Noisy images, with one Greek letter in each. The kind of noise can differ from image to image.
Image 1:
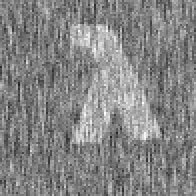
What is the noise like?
streaked along the columns
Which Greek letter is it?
lambda
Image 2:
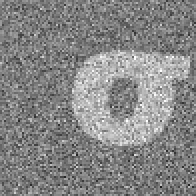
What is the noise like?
low rank plus noise
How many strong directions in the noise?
two
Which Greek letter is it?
sigma
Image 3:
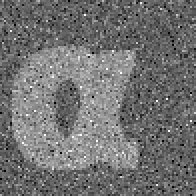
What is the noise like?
heavy tails
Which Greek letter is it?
alpha
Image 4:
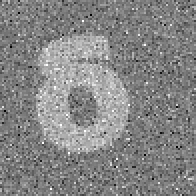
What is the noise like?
heavy tails
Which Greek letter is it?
delta
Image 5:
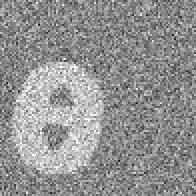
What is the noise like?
low rank plus noise
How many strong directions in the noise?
three or four
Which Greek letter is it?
theta
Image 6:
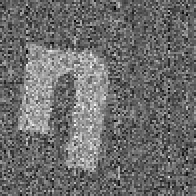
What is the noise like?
columns of uneven size
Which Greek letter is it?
eta
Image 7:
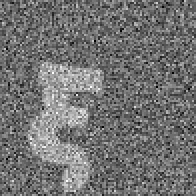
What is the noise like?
low rank plus noise
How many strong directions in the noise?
three or four
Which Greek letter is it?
xi
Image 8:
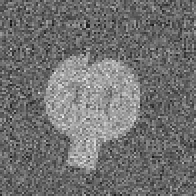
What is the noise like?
low rank plus noise
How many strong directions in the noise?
one
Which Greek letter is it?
phi
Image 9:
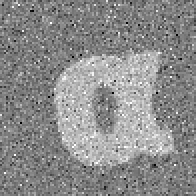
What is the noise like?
heavy tails
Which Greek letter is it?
alpha
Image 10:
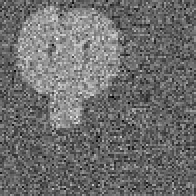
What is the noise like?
low rank plus noise
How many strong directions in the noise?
five to eight
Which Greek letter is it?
phi
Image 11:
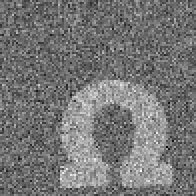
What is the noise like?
low rank plus noise
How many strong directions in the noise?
five to eight
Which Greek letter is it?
omega
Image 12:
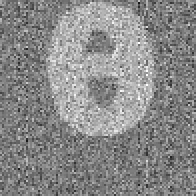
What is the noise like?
columns of uneven size
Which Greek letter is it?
theta
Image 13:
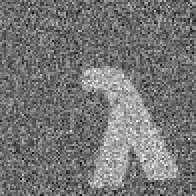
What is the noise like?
low rank plus noise
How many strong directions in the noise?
three or four
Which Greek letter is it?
lambda
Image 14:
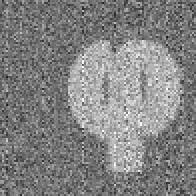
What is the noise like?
columns of uneven size
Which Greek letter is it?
phi
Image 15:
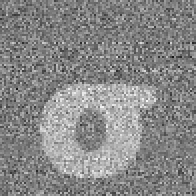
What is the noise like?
rows of uneven size
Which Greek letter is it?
sigma
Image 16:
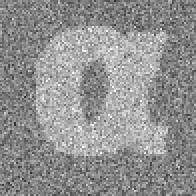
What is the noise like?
independent entries
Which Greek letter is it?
alpha
